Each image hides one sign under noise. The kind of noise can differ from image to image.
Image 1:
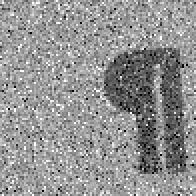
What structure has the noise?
heavy tails
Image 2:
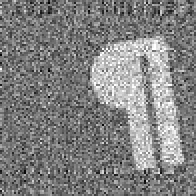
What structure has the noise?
low rank plus noise
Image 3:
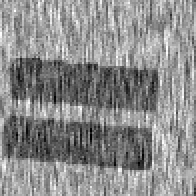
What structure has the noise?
streaked along the columns
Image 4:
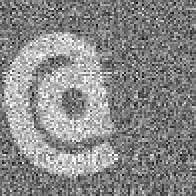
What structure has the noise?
low rank plus noise
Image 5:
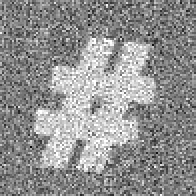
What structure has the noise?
low rank plus noise
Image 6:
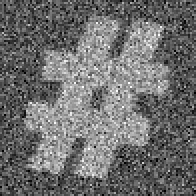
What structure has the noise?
independent entries
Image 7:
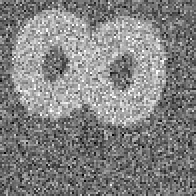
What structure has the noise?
independent entries
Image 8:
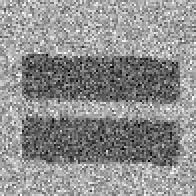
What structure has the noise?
independent entries
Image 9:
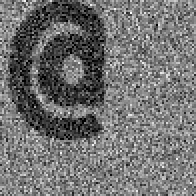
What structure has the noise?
independent entries
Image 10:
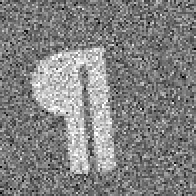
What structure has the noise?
independent entries
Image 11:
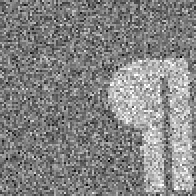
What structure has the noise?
independent entries
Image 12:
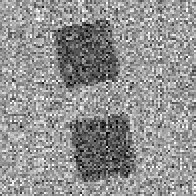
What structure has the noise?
low rank plus noise
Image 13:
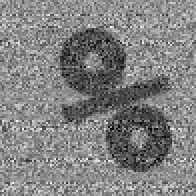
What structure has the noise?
rows of uneven size
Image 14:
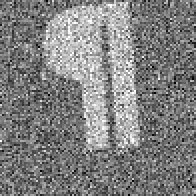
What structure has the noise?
low rank plus noise
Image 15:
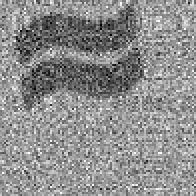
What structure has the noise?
low rank plus noise
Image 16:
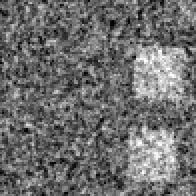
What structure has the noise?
blotchy
